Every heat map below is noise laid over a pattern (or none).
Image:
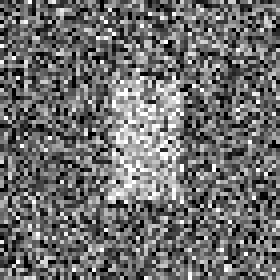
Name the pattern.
one block
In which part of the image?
centre
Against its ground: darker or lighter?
lighter
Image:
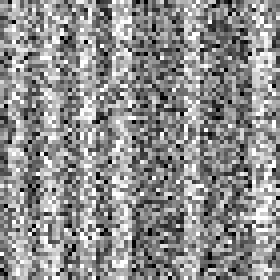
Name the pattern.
bands of columns
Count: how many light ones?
6
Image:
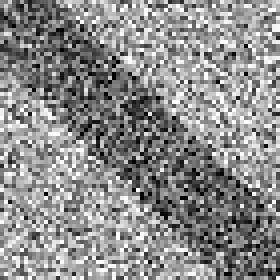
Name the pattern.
a diagonal band
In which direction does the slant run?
top left to bottom right
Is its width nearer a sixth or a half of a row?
a half
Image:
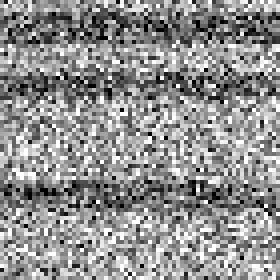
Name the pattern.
bands of rows
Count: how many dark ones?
3
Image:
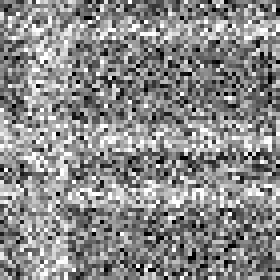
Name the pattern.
bands of rows crossing bands of columns
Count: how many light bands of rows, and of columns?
3 and 1
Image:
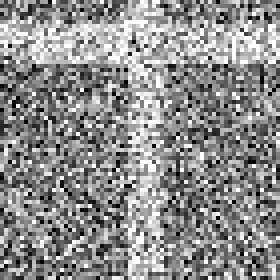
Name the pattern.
bands of rows crossing bands of columns
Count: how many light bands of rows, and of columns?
1 and 1
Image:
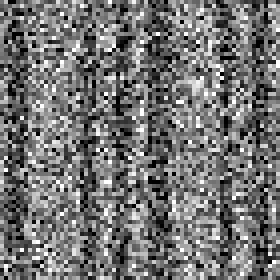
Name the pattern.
bands of columns
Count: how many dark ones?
6
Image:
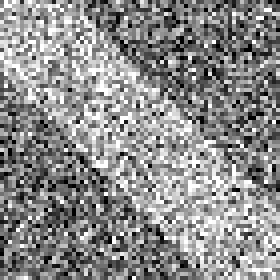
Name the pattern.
a diagonal band
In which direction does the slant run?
top left to bottom right
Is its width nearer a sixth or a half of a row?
a half
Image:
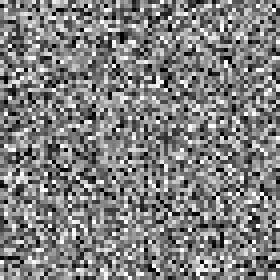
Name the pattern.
only noise
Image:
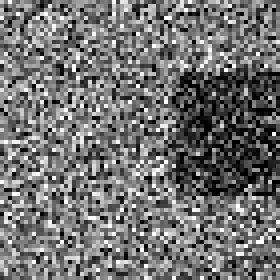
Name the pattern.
one block
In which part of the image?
middle right
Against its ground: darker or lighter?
darker
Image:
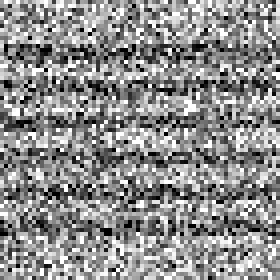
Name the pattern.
bands of rows
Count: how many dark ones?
6
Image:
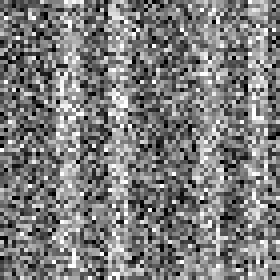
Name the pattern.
bands of columns
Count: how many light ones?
4
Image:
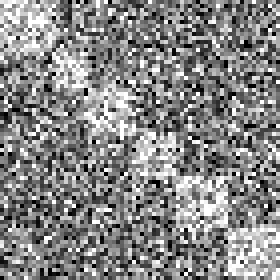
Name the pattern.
blocks along the diagonal
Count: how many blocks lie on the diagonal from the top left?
6
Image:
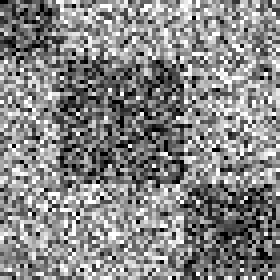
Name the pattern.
blocks along the diagonal
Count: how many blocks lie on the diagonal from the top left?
3
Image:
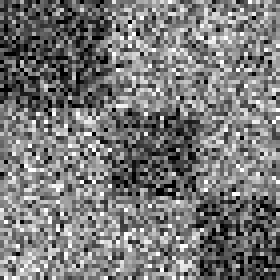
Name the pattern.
blocks along the diagonal
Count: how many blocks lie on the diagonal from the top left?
3
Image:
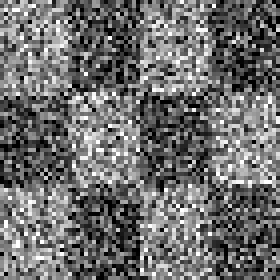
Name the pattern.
a checkerboard
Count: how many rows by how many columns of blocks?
3 by 4
